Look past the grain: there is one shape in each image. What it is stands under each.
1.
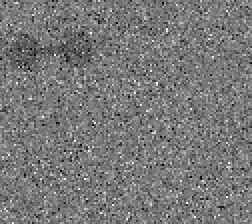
dumbbell
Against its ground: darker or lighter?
darker
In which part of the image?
top left
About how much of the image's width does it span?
a third
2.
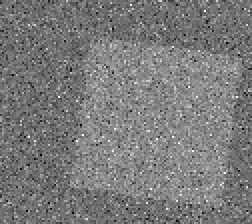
square
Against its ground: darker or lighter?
lighter
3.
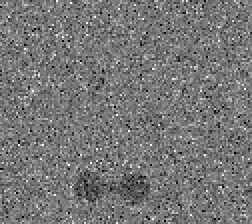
dumbbell
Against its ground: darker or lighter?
darker
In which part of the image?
bottom middle
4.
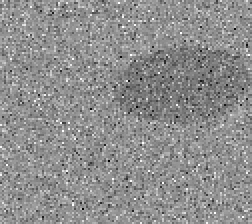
ellipse
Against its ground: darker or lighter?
darker
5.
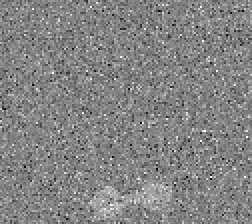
dumbbell
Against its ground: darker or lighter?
lighter
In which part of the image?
bottom middle
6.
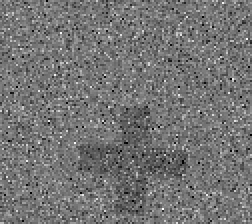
cross
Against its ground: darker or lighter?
darker
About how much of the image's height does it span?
half
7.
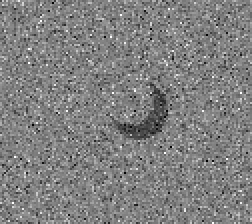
crescent
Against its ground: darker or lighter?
darker
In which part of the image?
centre
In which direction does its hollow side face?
up and left
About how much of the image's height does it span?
a quarter
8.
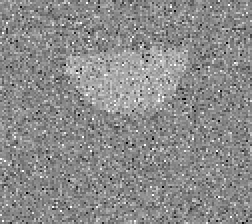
half disc
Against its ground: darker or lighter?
lighter
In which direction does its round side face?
down
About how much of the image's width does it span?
half
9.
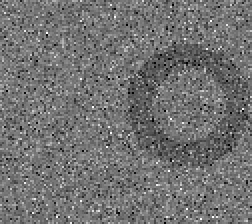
ring
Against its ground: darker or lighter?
darker
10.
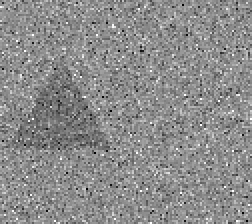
triangle
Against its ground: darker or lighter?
darker
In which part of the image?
middle left
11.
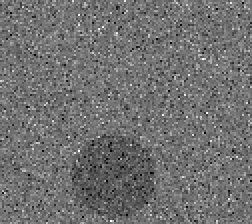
disc
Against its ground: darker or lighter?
darker
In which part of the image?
bottom middle
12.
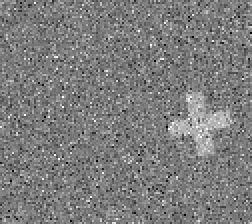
cross
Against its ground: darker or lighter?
lighter
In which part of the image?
middle right
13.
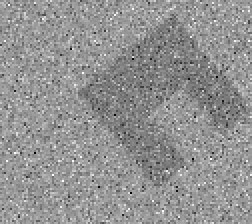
square with a notch
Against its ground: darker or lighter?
darker
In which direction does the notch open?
down and right
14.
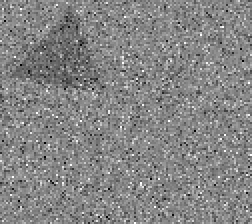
triangle
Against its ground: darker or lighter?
darker
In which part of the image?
top left
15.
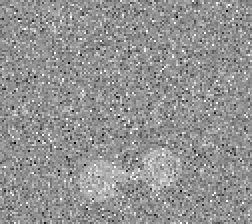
dumbbell
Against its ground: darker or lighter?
lighter
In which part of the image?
bottom middle
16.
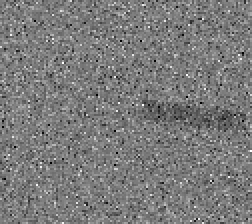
bar
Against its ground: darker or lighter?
darker
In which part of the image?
middle right
